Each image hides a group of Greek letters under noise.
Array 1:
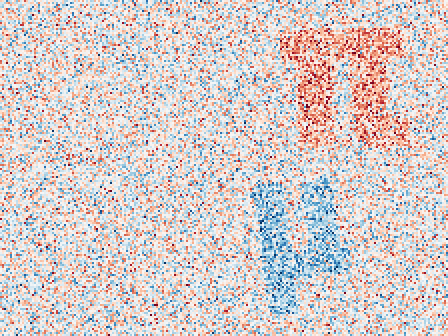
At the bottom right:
mu
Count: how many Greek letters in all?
2
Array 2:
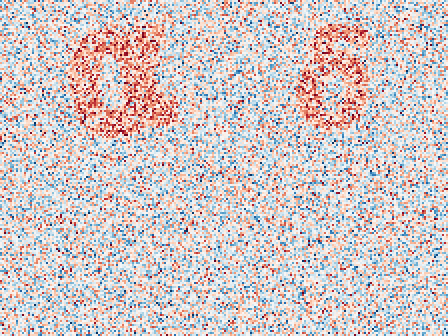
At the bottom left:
nothing
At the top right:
delta
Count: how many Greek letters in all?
2
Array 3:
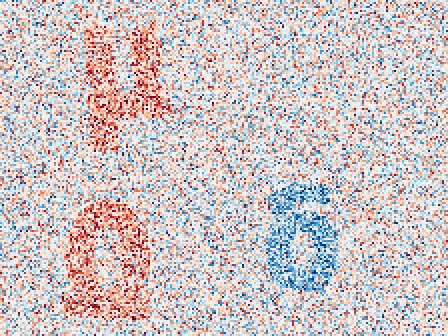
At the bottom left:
omega
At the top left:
mu
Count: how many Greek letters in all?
3
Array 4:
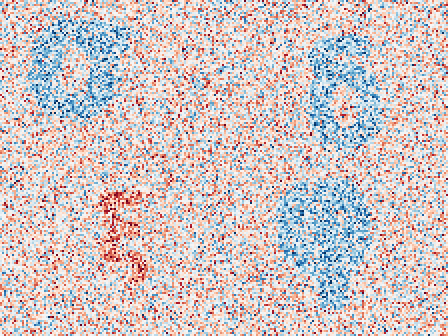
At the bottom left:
xi
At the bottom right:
phi
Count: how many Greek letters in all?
4
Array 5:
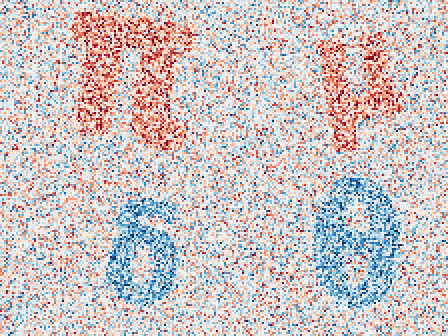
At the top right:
mu
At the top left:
pi
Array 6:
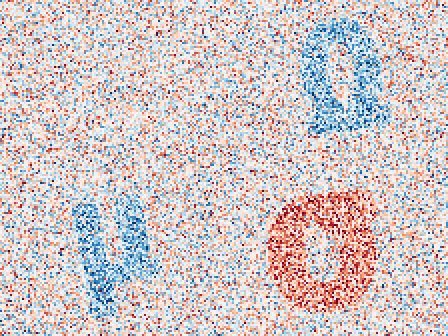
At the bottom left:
mu
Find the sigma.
bottom right
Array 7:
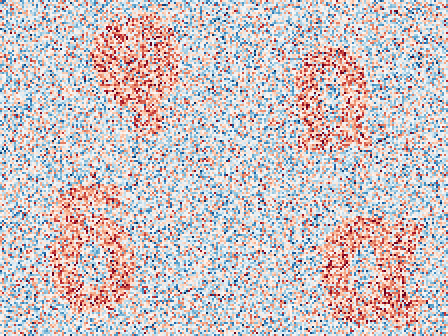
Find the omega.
top right
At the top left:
phi
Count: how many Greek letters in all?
4
